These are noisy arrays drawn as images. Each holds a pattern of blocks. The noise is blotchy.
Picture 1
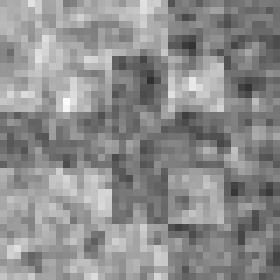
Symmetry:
top and bottom mirror each other
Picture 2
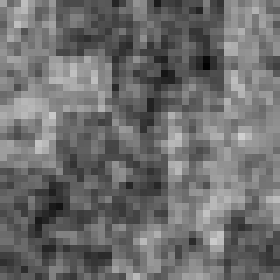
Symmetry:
no symmetry
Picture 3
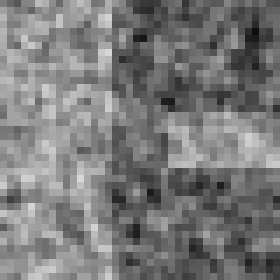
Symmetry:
top and bottom mirror each other
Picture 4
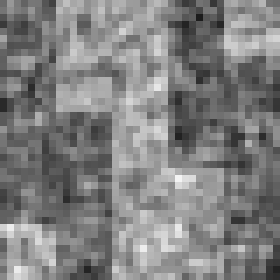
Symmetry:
the same after a half turn
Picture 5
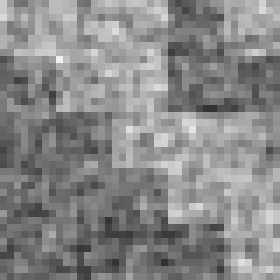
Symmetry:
mirrored about the diagonal from the bottom left
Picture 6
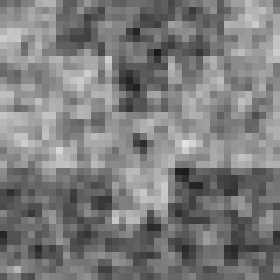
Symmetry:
left and right mirror each other
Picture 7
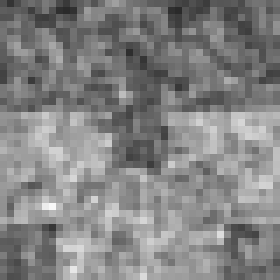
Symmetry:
left and right mirror each other
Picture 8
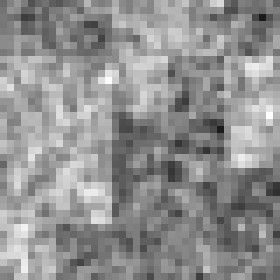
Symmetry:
no symmetry
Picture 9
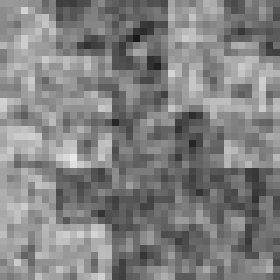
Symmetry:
no symmetry
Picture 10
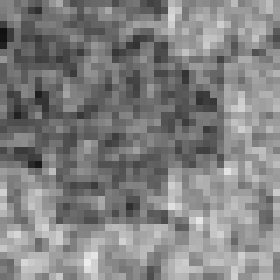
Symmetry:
mirrored about the diagonal from the top left
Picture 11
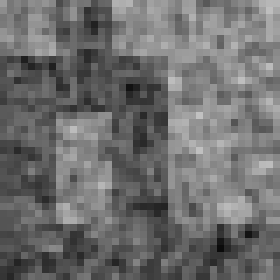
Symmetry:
no symmetry
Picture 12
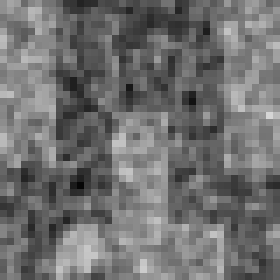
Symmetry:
left and right mirror each other
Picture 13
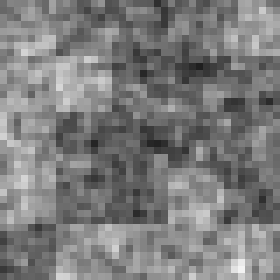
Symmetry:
mirrored about the diagonal from the bottom left
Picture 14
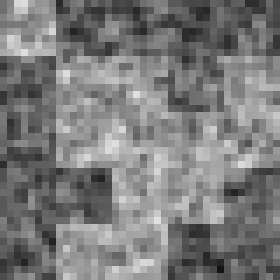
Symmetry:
mirrored about the diagonal from the top left
